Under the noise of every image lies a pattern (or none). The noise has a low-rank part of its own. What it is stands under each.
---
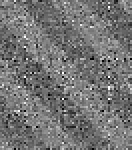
diagonal stripes
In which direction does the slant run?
top left to bottom right
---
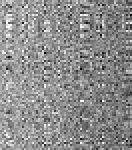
a smooth slope
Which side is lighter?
left
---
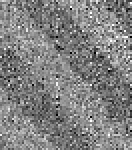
diagonal stripes
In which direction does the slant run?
top left to bottom right
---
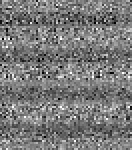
horizontal stripes
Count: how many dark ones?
4
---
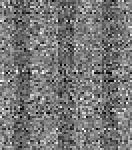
vertical stripes
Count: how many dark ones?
3
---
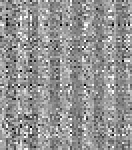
vertical stripes
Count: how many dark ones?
6
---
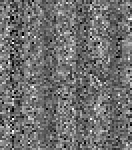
vertical stripes
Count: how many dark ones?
4
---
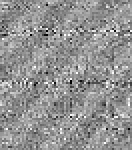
diagonal stripes
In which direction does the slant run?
bottom left to top right
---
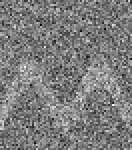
a wavy band
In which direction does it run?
left to right
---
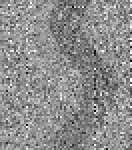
a wavy band
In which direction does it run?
top to bottom
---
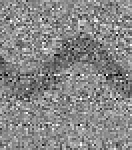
a wavy band
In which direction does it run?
left to right
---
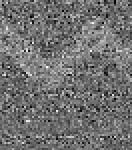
a wavy band
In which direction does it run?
left to right
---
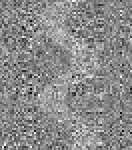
a wavy band
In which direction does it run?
top to bottom
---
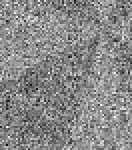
spokes from one point
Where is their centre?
top right
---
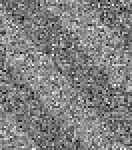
diagonal stripes
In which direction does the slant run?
top left to bottom right
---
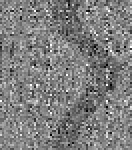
a wavy band
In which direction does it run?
top to bottom
